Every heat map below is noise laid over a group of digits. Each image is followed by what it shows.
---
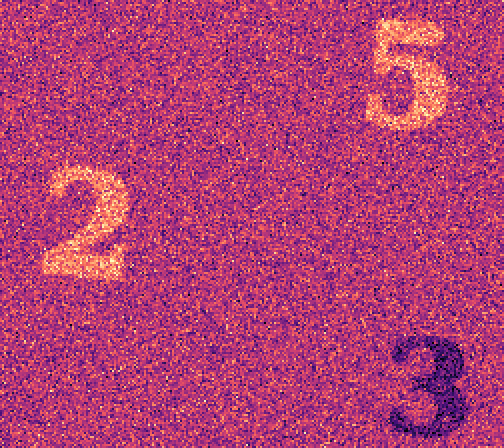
top right: light 5; middle left: light 2; bottom right: dark 3
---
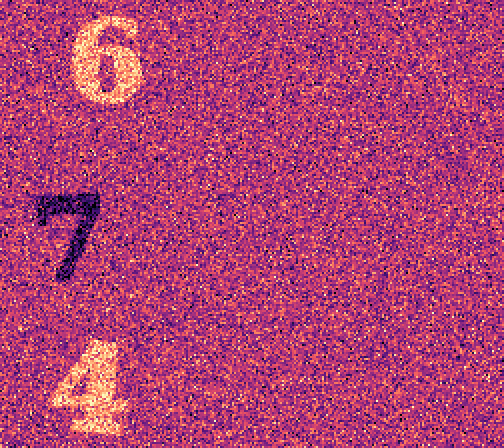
top left: light 6; middle left: dark 7; bottom left: light 4
